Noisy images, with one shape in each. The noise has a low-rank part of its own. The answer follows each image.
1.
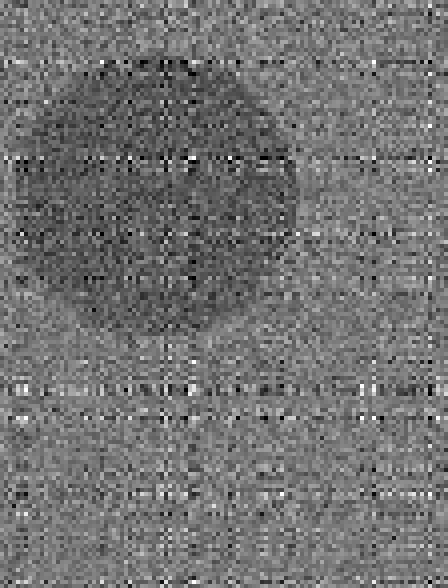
disc
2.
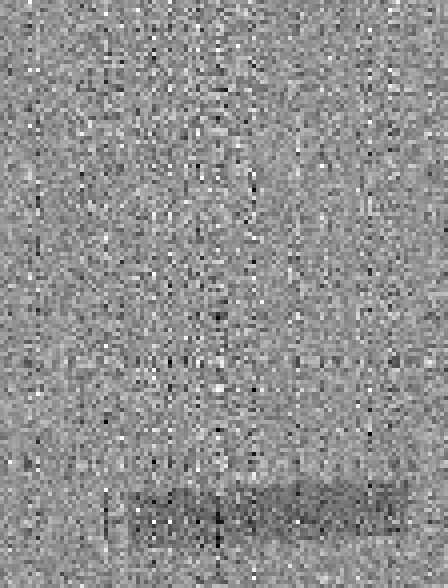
bar
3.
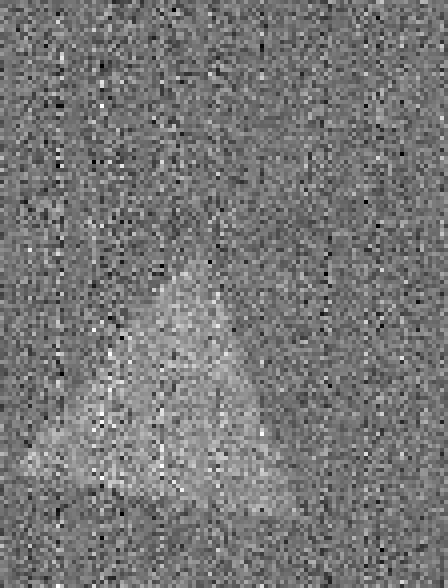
triangle
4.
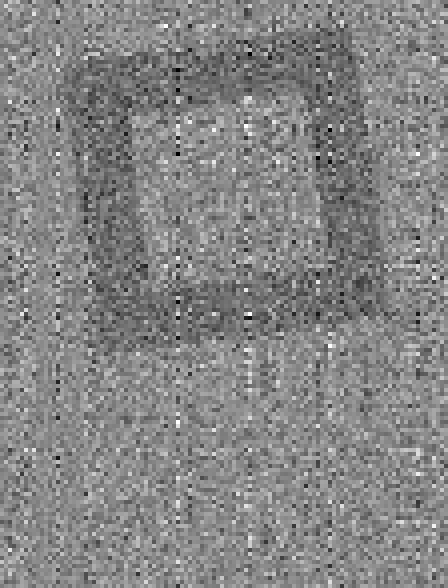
square frame
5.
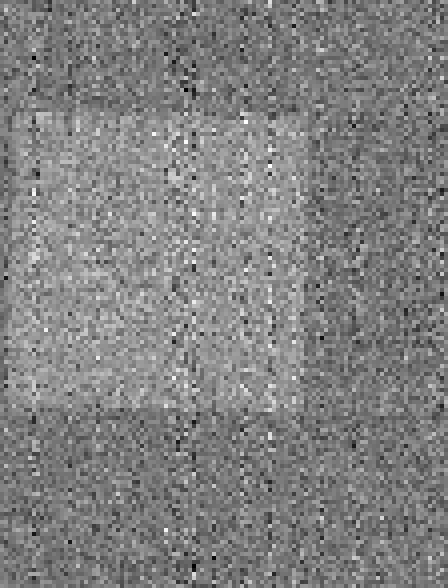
square
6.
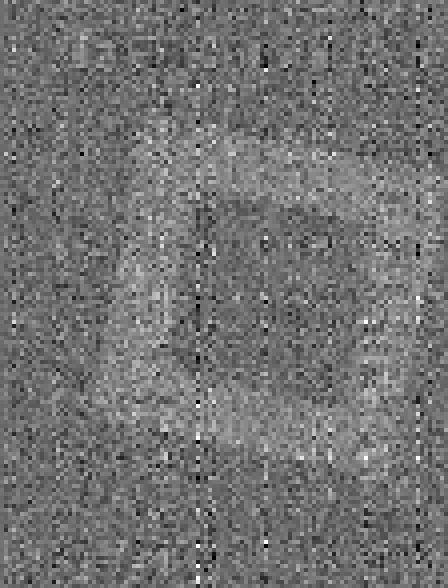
square frame
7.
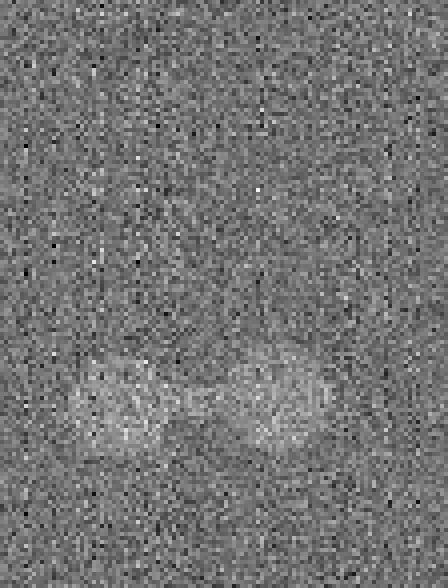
dumbbell
